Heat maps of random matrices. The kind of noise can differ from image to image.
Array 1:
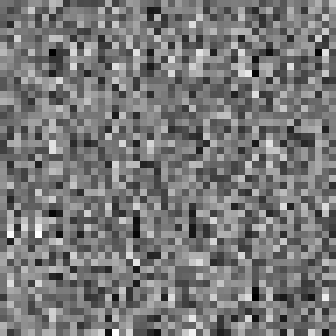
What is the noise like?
low rank plus noise
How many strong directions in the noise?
three or four
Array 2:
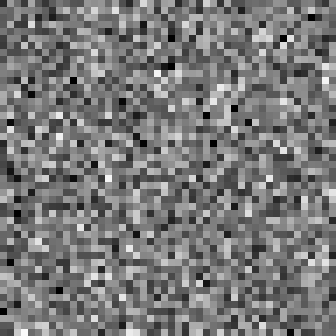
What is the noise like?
independent entries
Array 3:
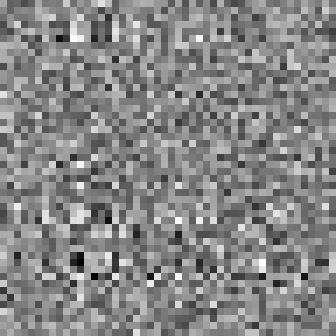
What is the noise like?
low rank plus noise
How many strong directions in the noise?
one
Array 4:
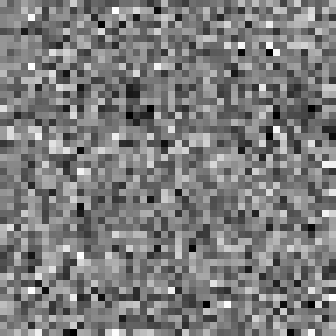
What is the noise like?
low rank plus noise
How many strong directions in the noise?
five to eight
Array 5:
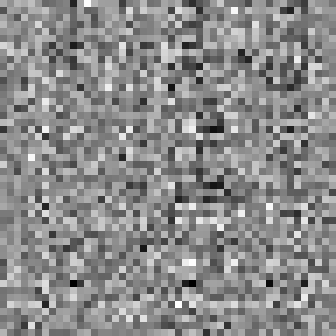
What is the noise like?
low rank plus noise
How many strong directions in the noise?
three or four
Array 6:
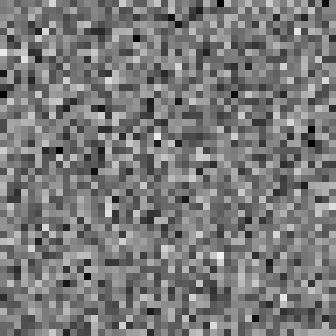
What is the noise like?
independent entries
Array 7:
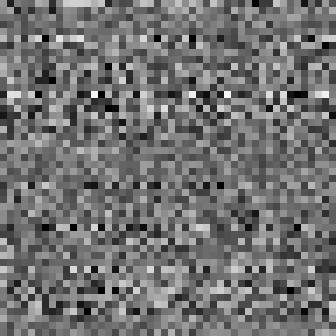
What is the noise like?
rows of uneven size
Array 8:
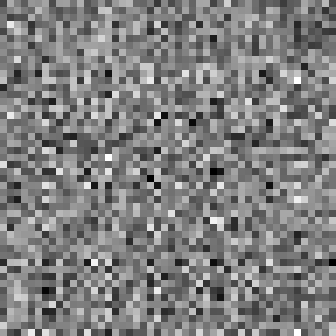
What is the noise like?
low rank plus noise
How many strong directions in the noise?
one
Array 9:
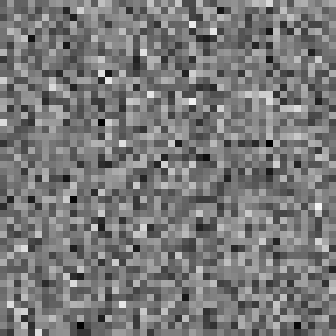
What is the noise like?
low rank plus noise
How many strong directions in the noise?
three or four
